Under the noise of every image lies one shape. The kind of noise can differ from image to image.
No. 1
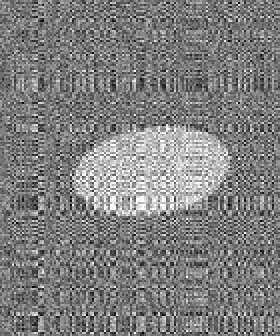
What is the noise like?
low rank plus noise
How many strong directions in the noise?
one
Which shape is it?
ellipse
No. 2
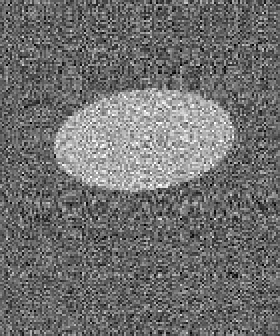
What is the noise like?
low rank plus noise
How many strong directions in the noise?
three or four
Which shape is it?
ellipse
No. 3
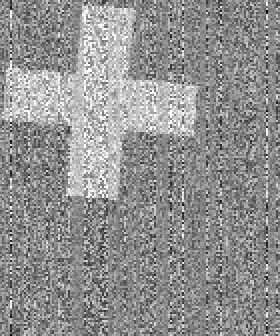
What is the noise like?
columns of uneven size
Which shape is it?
cross
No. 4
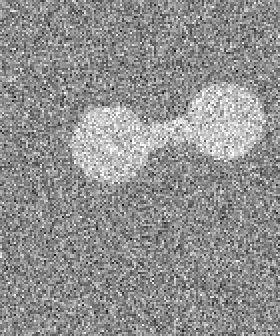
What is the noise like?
independent entries
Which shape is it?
dumbbell
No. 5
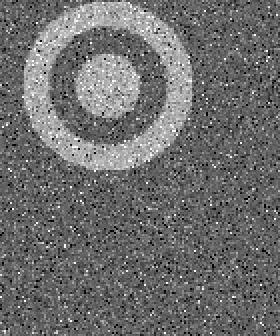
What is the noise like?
heavy tails
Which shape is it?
bullseye
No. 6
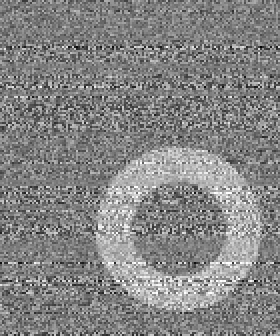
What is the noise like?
rows of uneven size
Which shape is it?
ring
